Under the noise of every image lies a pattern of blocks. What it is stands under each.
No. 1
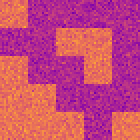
mirrored about the diagonal from the bottom left
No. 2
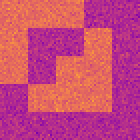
mirrored about the diagonal from the top left
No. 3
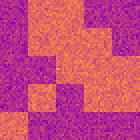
mirrored about the diagonal from the bottom left
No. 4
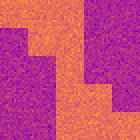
the same after a half turn
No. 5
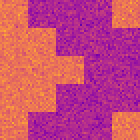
top and bottom mirror each other
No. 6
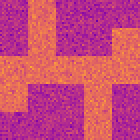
the same after a half turn
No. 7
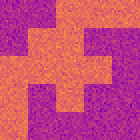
mirrored about the diagonal from the top left
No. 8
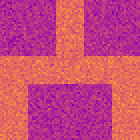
left and right mirror each other
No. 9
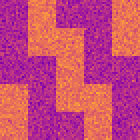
the same after a half turn
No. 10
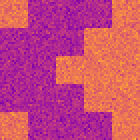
top and bottom mirror each other
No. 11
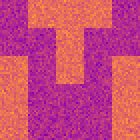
left and right mirror each other
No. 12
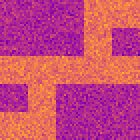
the same after a half turn
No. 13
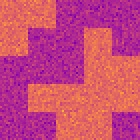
mirrored about the diagonal from the top left
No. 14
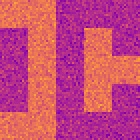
top and bottom mirror each other
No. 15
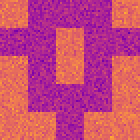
left and right mirror each other
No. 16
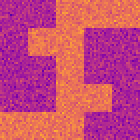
the same after a half turn
